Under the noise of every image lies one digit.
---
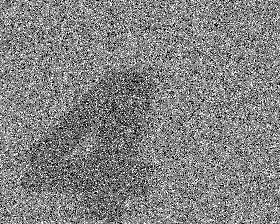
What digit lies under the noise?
4
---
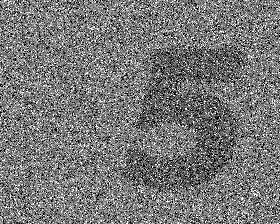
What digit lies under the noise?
5
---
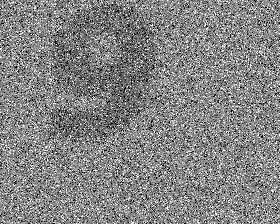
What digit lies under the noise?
9
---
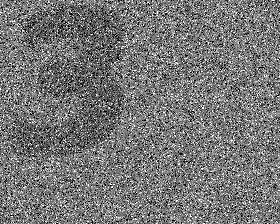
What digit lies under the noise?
3
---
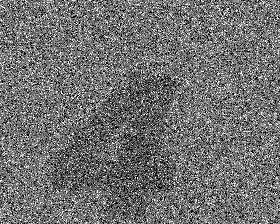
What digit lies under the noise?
4
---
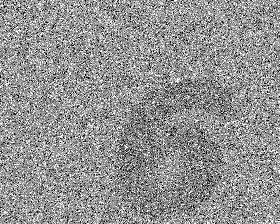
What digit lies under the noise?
6
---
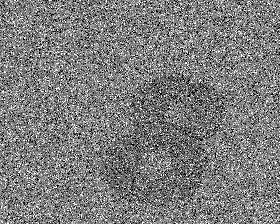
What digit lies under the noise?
8
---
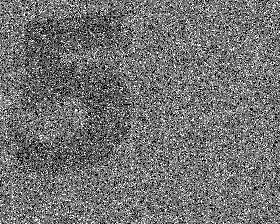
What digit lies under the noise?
5
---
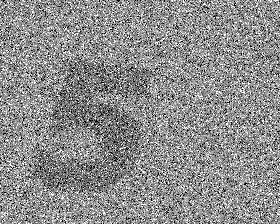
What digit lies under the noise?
5
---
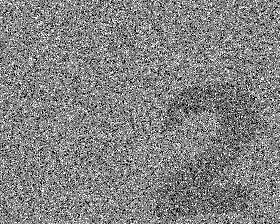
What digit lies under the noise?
2
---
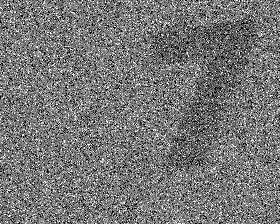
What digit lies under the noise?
7
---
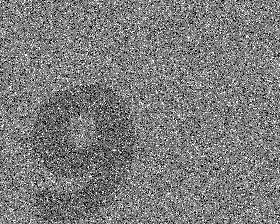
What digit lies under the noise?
9
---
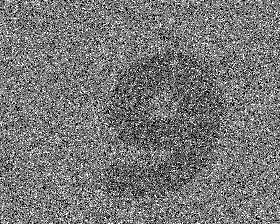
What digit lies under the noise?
9
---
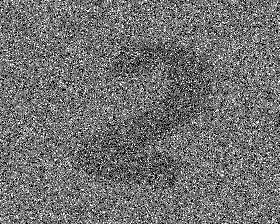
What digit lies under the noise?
2
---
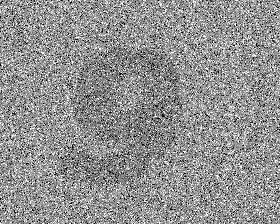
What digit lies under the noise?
9
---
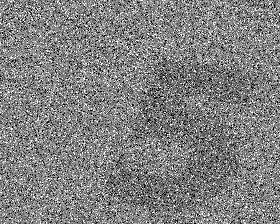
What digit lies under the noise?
5
